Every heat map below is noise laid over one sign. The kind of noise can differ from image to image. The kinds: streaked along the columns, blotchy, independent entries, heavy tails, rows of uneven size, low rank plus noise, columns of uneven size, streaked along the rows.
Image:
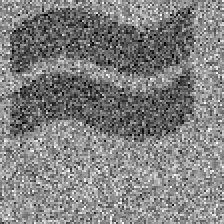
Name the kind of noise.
independent entries
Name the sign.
approximately sign
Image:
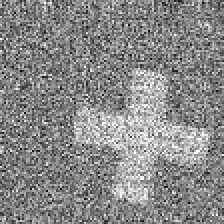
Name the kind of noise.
low rank plus noise
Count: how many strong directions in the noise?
five to eight
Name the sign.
plus sign
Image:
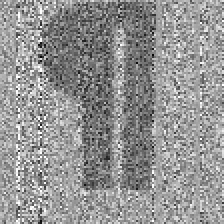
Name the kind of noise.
columns of uneven size
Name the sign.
pilcrow
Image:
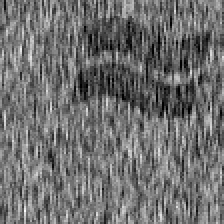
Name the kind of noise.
streaked along the columns
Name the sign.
approximately sign
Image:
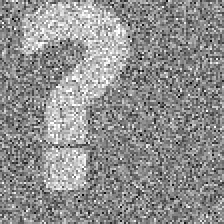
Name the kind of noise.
independent entries
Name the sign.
question mark
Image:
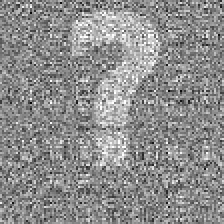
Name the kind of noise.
low rank plus noise
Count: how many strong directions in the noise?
three or four
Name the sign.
question mark
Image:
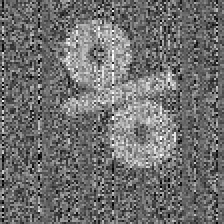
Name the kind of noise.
columns of uneven size
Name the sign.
percent sign
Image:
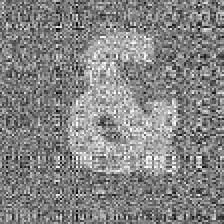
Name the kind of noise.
low rank plus noise
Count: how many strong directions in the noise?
two
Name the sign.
ampersand
